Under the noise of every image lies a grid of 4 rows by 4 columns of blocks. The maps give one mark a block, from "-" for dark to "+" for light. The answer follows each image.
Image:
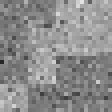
- - + +
- + + +
- + - -
+ - - -
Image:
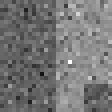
- - + +
- - + +
- - + +
- - + -
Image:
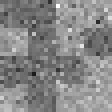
- - + +
+ - + -
- - - +
+ - + +
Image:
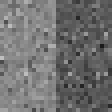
+ + - -
+ + - -
+ + - -
+ + - -
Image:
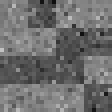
+ - + +
+ + - -
- - - +
+ + + -
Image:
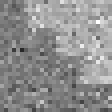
- + + +
- - + +
- - - +
- - - -
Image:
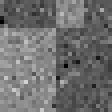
- - + -
+ + - -
+ + - -
+ + - -
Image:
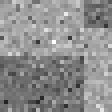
+ + + -
+ + + +
- - - +
- - - +
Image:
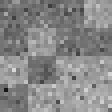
- - - +
- + - -
+ - + +
- + + +
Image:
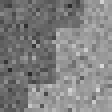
- - - +
- - + +
- - + +
- + + +
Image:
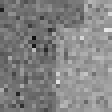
- - - +
- - + +
- - + +
- - + +
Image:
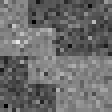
+ - - -
+ + - -
- + + +
- - + +
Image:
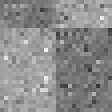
- - + +
+ + - -
+ + - -
+ + - -
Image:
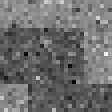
+ + + +
- - - +
- - - +
+ - - -
